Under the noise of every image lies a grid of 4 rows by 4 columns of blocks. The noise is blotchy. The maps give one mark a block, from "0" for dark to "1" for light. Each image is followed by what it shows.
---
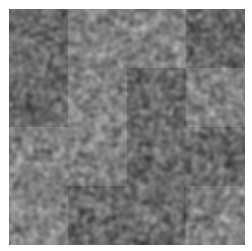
0 1 1 0
0 1 0 1
1 1 0 0
1 0 0 1
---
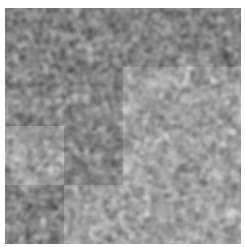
0 0 0 0
0 0 1 1
1 0 1 1
0 1 1 1
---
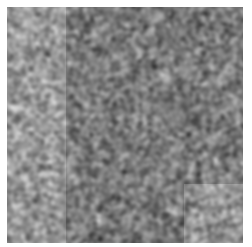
1 0 0 0
1 0 0 0
1 0 0 0
1 0 0 1
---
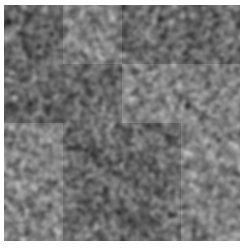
0 1 0 0
0 0 1 1
1 0 0 1
1 0 0 1
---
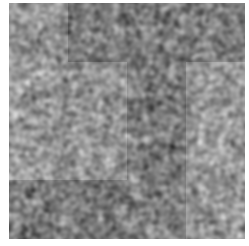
1 0 0 0
1 1 0 1
1 1 0 1
0 0 0 1
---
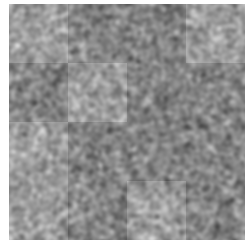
1 0 0 1
0 1 0 0
1 0 0 0
1 0 1 0
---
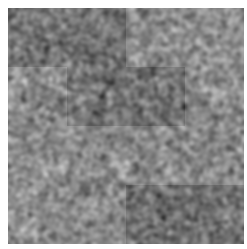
0 0 1 1
1 0 0 1
1 1 1 1
1 1 0 0
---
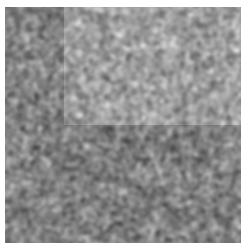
0 1 1 1
0 1 1 1
0 0 0 0
0 0 0 0
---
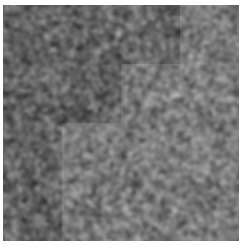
0 0 0 1
0 0 1 1
0 1 1 1
0 1 1 1
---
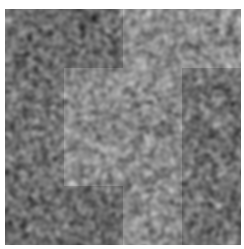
0 0 1 1
0 1 1 0
0 1 1 0
0 0 1 0
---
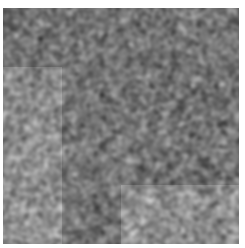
0 0 0 0
1 0 0 0
1 0 0 0
1 0 1 1
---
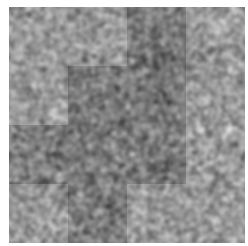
1 1 0 1
1 0 0 1
0 0 0 1
1 0 1 1
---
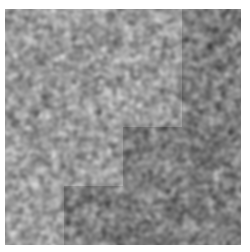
1 1 1 0
1 1 1 0
1 1 0 0
1 0 0 0
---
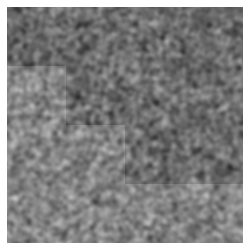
0 0 0 0
1 0 0 0
1 1 0 0
1 1 1 1
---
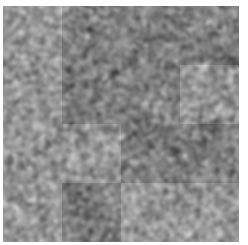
1 0 0 0
1 0 0 1
1 1 0 0
1 0 1 1
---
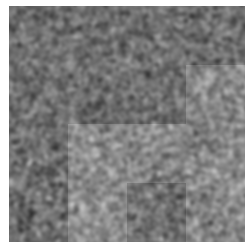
0 0 0 0
0 0 0 1
0 1 1 1
0 1 0 1
